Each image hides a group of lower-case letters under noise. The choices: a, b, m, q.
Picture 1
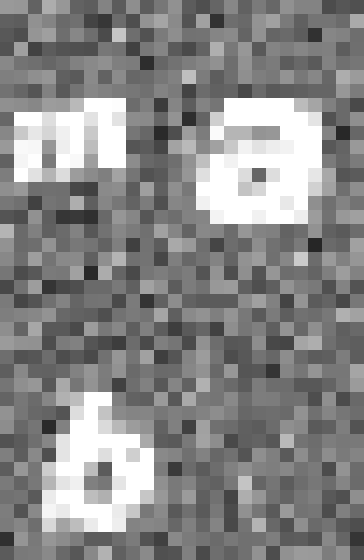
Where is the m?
top left
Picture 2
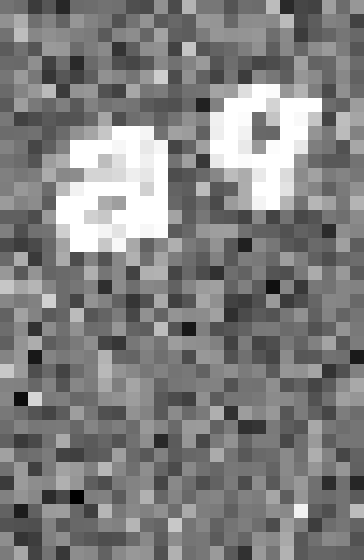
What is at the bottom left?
nothing
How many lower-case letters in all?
2
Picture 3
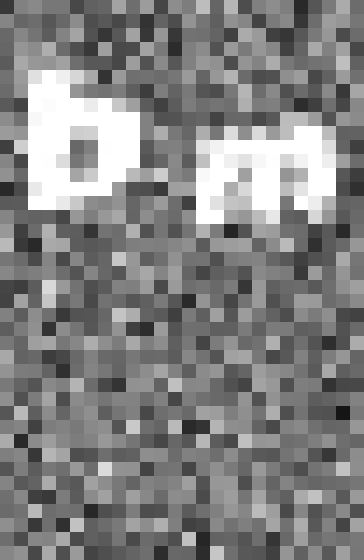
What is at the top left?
b
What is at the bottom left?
nothing
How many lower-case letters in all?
2
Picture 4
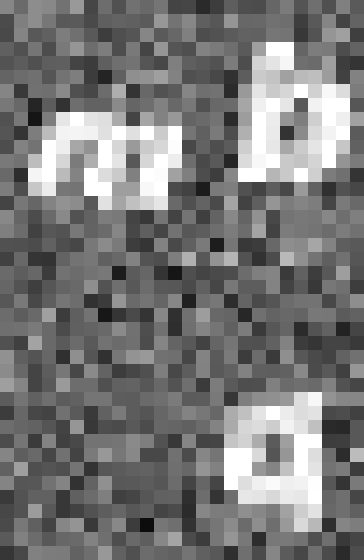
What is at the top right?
b
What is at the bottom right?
q
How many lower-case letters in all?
3
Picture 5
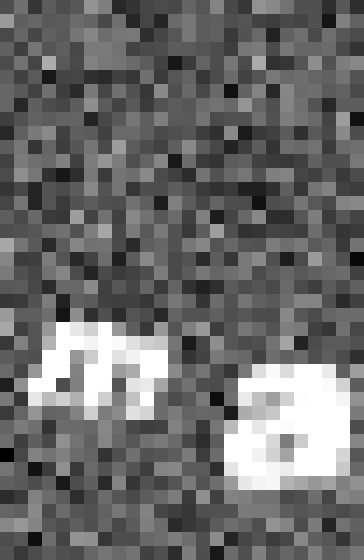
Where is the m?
bottom left
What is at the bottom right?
a
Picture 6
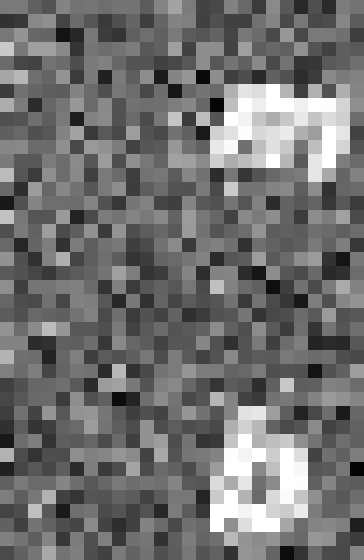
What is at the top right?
m
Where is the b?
bottom right
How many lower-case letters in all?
2
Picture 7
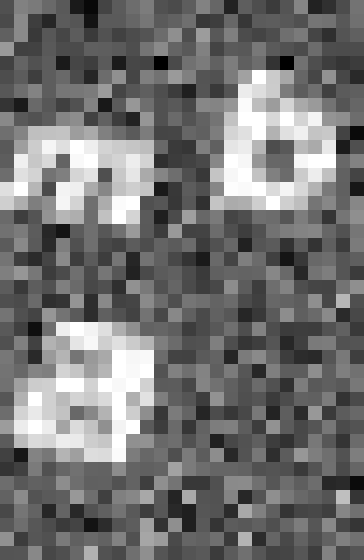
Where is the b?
top right
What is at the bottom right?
nothing
